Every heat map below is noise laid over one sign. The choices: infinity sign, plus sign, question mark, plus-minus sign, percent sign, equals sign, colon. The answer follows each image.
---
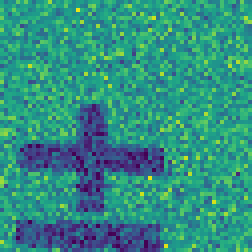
plus-minus sign
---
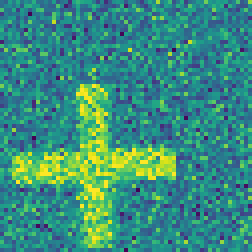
plus sign
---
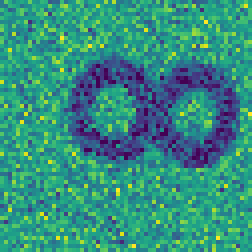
infinity sign
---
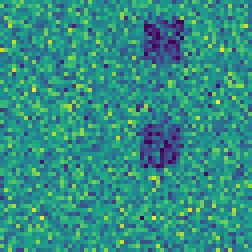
colon
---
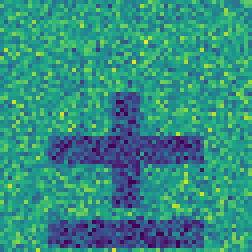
plus-minus sign
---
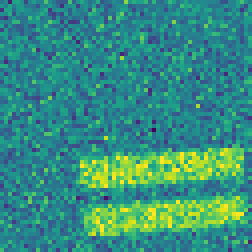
equals sign
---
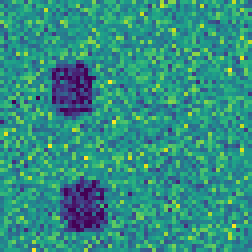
colon
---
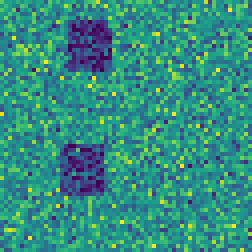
colon
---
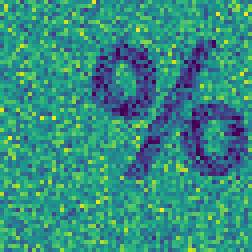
percent sign
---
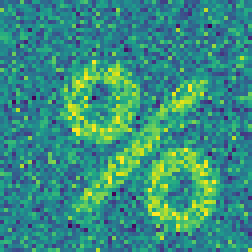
percent sign
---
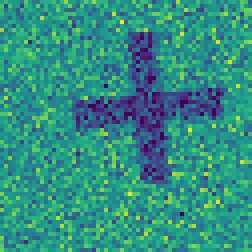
plus sign
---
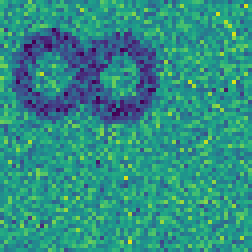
infinity sign
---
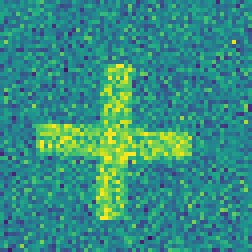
plus sign
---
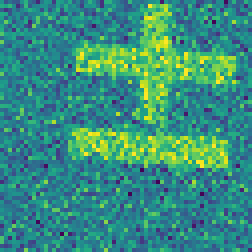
plus-minus sign
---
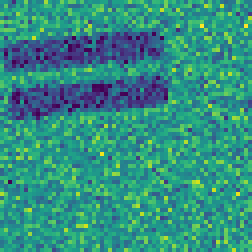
equals sign
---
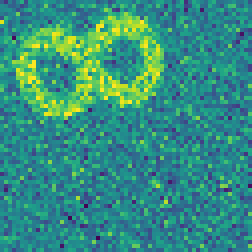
infinity sign
